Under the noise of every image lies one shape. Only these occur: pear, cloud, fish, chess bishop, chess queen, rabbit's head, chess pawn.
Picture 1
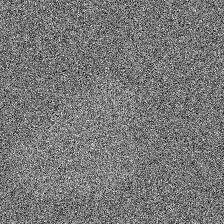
cloud
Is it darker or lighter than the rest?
lighter
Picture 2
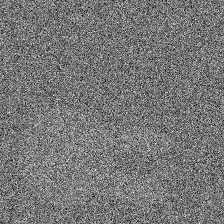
rabbit's head
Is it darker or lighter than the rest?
lighter
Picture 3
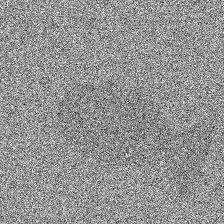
fish
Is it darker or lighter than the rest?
darker
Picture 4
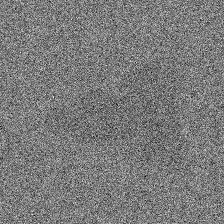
chess pawn
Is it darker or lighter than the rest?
darker
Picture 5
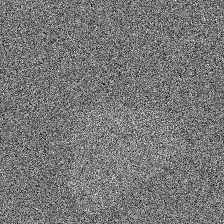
cloud
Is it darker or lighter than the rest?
lighter
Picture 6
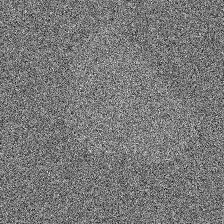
cloud
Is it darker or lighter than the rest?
lighter
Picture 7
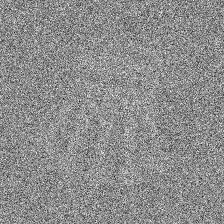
chess queen
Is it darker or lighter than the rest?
lighter
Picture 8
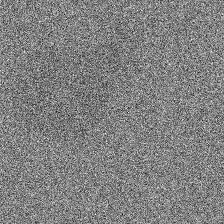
pear
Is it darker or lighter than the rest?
darker
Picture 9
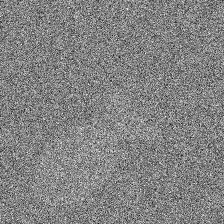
fish
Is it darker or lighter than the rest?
lighter
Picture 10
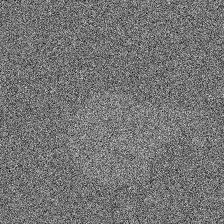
pear
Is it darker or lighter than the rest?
lighter
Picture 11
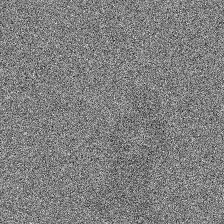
chess bishop
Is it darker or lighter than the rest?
darker
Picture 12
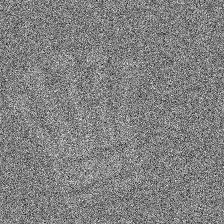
chess queen
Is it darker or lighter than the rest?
lighter
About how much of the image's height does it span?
two thirds
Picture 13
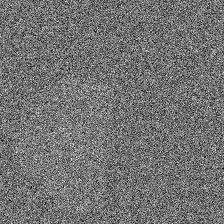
cloud
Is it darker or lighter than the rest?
lighter
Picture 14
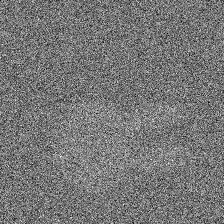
rabbit's head
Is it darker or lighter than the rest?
lighter
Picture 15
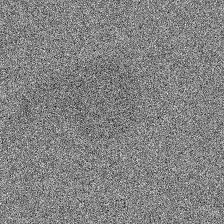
pear
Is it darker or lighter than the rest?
darker
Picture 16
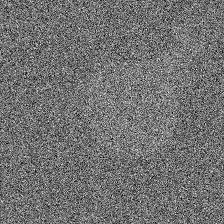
pear
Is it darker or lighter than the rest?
lighter
